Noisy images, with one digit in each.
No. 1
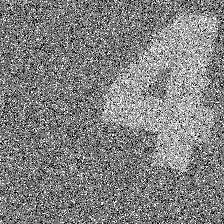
4
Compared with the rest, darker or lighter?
lighter
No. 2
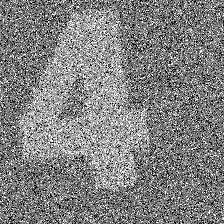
4
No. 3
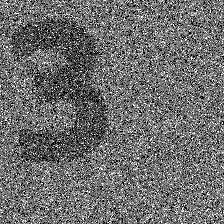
3
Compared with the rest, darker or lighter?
darker
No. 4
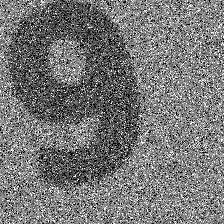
9
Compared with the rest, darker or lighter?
darker
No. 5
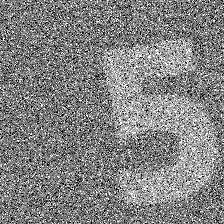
5
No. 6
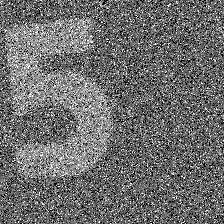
5
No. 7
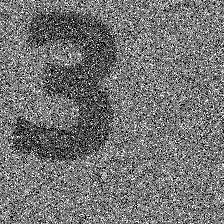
3
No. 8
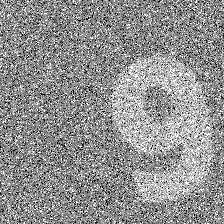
9
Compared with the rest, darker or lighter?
lighter
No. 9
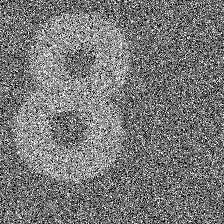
8
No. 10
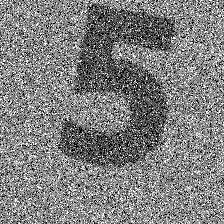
5
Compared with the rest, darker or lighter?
darker
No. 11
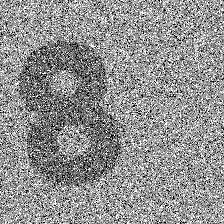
8
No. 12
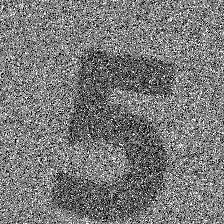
5
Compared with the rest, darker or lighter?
darker
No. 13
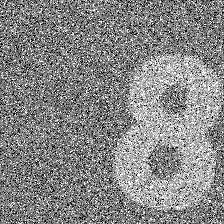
8
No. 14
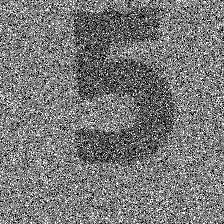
5
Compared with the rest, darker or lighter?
darker
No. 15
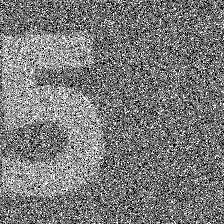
5
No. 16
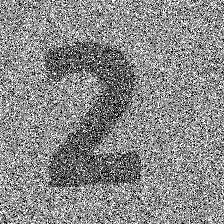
2
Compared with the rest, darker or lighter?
darker
